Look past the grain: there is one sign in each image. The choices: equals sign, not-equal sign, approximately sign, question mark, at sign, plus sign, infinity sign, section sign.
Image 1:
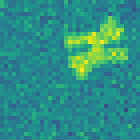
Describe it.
light not-equal sign
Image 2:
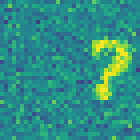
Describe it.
light question mark, middle right
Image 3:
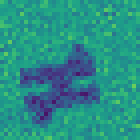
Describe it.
dark not-equal sign
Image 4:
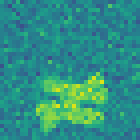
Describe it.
light not-equal sign
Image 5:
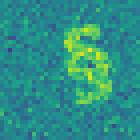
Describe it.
light section sign
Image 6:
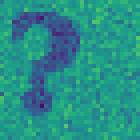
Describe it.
dark question mark
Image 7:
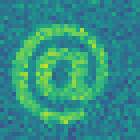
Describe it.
light at sign
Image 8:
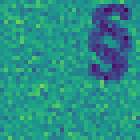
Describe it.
dark section sign
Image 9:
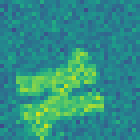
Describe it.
light not-equal sign
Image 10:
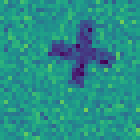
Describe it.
dark plus sign
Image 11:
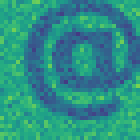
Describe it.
dark at sign
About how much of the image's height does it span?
nearly all
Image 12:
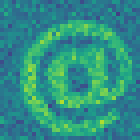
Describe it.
light at sign
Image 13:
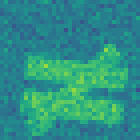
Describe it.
light not-equal sign
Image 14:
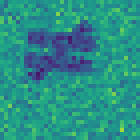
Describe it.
dark not-equal sign
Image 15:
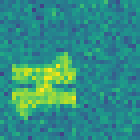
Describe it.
light not-equal sign
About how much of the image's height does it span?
half
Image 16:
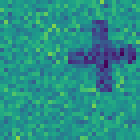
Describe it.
dark plus sign
